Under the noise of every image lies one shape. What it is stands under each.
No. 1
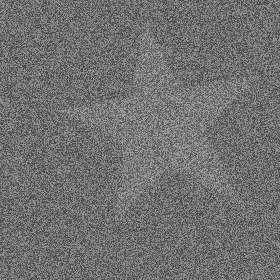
light star
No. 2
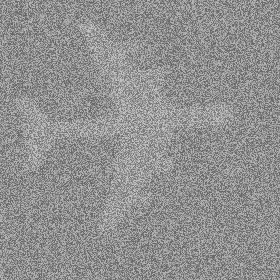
light airplane
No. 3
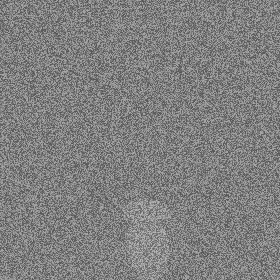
light footprint, bottom middle
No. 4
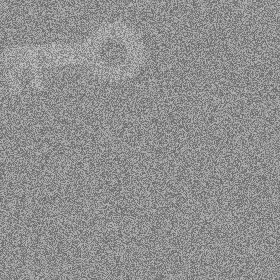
light key
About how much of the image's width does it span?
half
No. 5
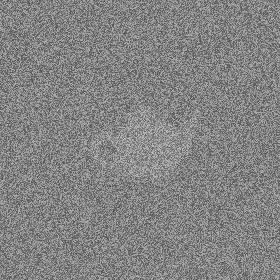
light teapot, centre
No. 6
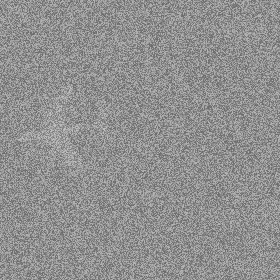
light airplane, middle left
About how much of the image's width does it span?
a third
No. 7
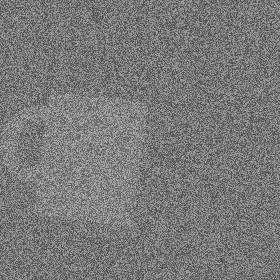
light cup
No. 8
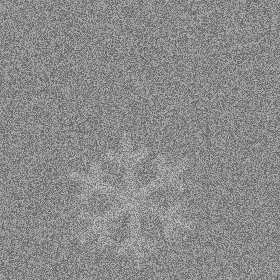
light snowflake
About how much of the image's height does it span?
half
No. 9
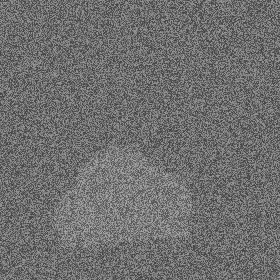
light cloud
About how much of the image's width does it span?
half
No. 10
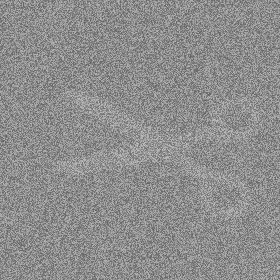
light pair of scissors
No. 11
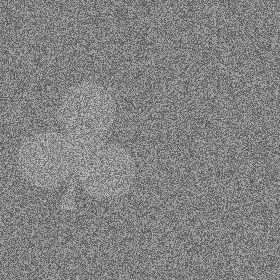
light club
